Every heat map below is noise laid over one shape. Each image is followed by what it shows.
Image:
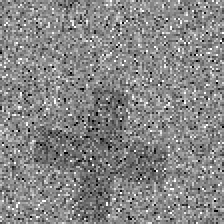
dark cross
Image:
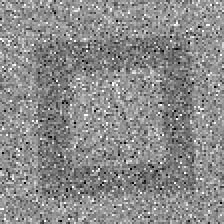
dark square frame
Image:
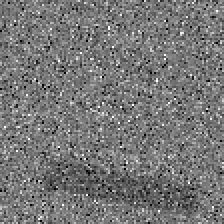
dark bar
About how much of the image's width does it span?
two thirds
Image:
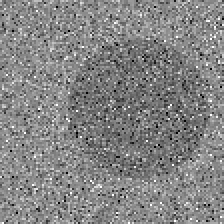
dark disc
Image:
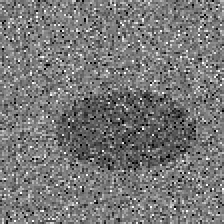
dark ellipse
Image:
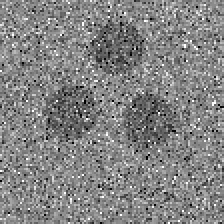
dark three dots
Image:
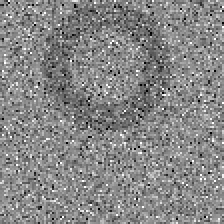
dark ring
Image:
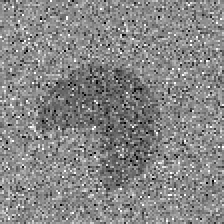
dark disc with a wedge cut out
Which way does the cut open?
down and left
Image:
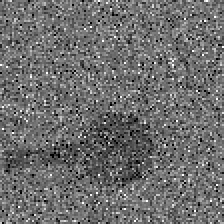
dark lollipop
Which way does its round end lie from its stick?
right
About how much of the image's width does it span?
two thirds
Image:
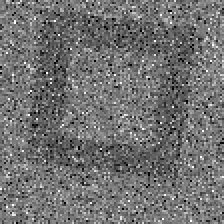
dark square frame
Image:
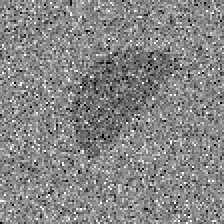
dark half disc
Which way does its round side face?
up and left
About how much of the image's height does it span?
half
